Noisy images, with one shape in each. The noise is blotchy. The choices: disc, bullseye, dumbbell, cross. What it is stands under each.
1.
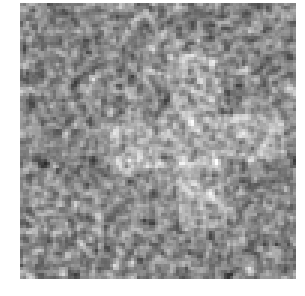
light cross
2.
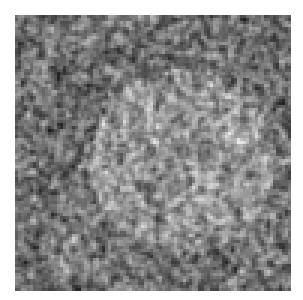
light disc
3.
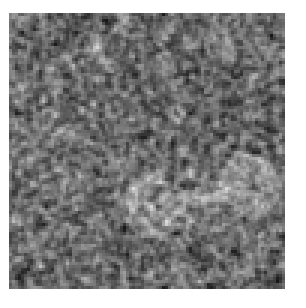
light dumbbell
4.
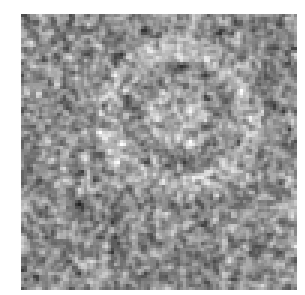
light bullseye
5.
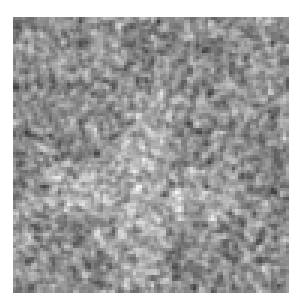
light cross
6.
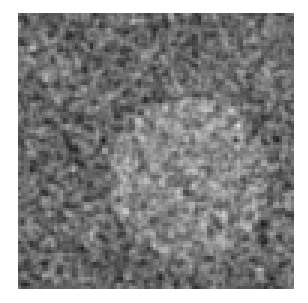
light disc
